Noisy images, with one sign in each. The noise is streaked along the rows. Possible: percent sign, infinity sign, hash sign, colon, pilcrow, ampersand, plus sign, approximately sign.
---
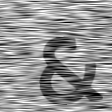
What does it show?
dark ampersand
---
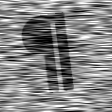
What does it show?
dark pilcrow
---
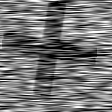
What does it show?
dark plus sign
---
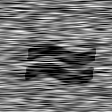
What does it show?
dark approximately sign
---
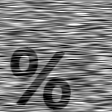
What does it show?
dark percent sign
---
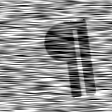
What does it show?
dark pilcrow
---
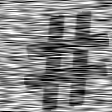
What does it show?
dark hash sign
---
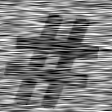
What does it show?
dark hash sign
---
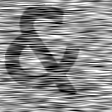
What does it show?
dark ampersand
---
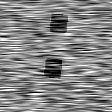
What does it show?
dark colon
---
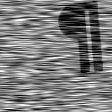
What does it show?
dark pilcrow
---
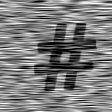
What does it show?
dark hash sign
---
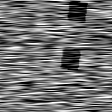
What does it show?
dark colon
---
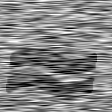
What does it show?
dark approximately sign
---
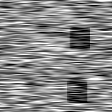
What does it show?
dark colon
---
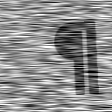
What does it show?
dark pilcrow
